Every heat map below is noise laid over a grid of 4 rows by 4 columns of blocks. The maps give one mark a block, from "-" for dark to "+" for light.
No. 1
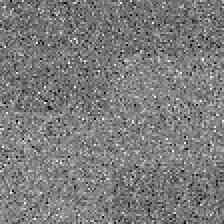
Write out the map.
- - - -
- - + +
+ + + +
+ + - -
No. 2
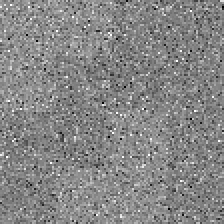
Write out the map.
+ + - -
+ - - -
- - + -
- + + -
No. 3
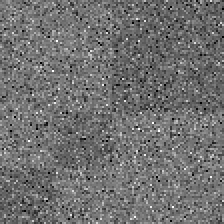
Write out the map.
+ + - -
+ + - -
+ - + +
- + + +
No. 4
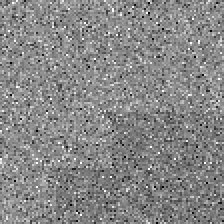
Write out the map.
+ + + +
+ + + +
+ + - -
+ - - -
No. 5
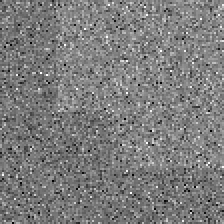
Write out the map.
- + + +
- + + +
- - + +
- - - -
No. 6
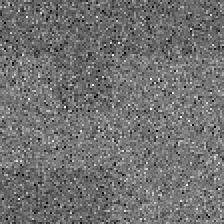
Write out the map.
- - - -
+ - + +
+ + + +
- - + +
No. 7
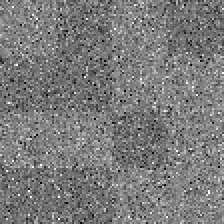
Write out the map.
+ - + -
- - + +
+ + - +
- - + +
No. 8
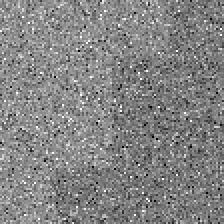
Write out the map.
+ + + -
+ + - -
+ + - -
+ - - -
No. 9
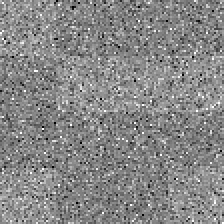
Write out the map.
+ - - -
- + + +
- - - -
+ - - +
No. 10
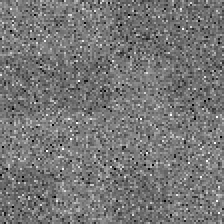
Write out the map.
+ + - -
- - + -
+ + + +
- + - +
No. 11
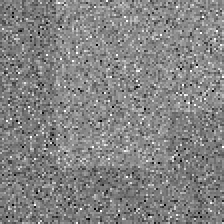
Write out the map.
- + + +
- + + +
- + + -
- - - -
